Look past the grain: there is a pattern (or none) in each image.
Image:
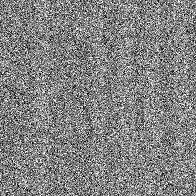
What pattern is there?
bands of columns
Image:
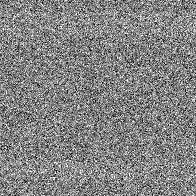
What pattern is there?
bands of rows
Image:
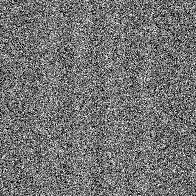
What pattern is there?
bands of columns
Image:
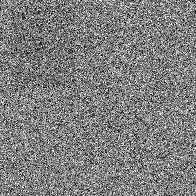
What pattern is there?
one block
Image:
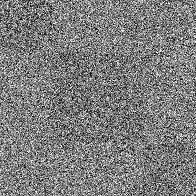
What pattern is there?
blocks along the diagonal
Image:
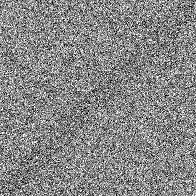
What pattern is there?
a diagonal band
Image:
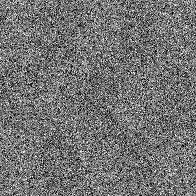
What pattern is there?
a checkerboard
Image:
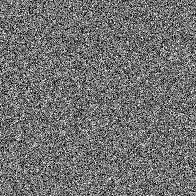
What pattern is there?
only noise
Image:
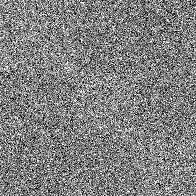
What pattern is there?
blocks along the diagonal
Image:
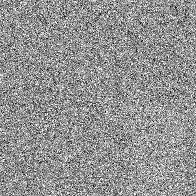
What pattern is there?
one block
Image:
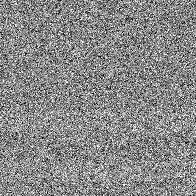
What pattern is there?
bands of rows
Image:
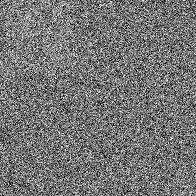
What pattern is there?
one block
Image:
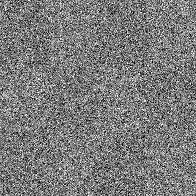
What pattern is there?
a checkerboard
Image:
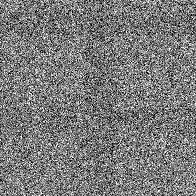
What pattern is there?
bands of rows crossing bands of columns
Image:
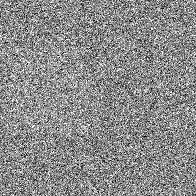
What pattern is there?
one block
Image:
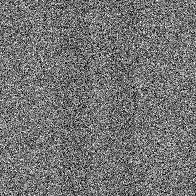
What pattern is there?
bands of columns
